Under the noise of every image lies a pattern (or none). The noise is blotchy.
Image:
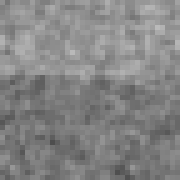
a sharp edge
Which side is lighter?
top
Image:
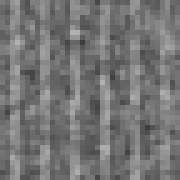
vertical stripes
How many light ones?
6
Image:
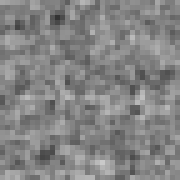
only noise
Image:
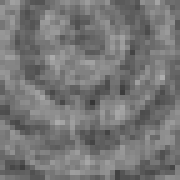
rings round one point
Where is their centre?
top middle
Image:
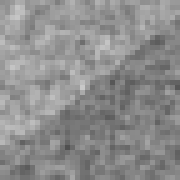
a sharp edge
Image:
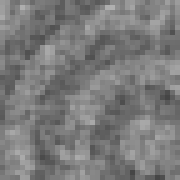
rings round one point
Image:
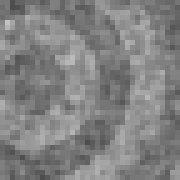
rings round one point
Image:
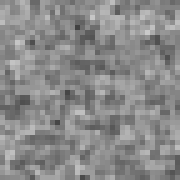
only noise
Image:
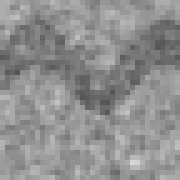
a wavy band
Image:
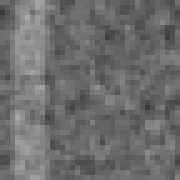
one vertical stripe
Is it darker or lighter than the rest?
lighter
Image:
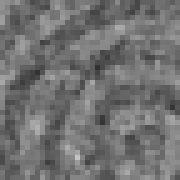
rings round one point
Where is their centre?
bottom right
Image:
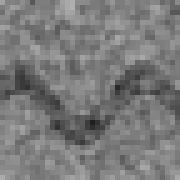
a wavy band
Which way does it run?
left to right
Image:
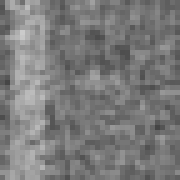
one vertical stripe
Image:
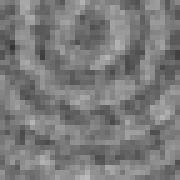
rings round one point
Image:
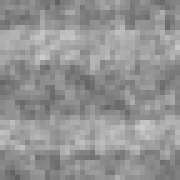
horizontal stripes
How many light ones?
2
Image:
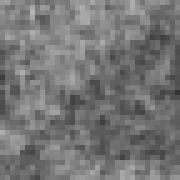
spokes from one point
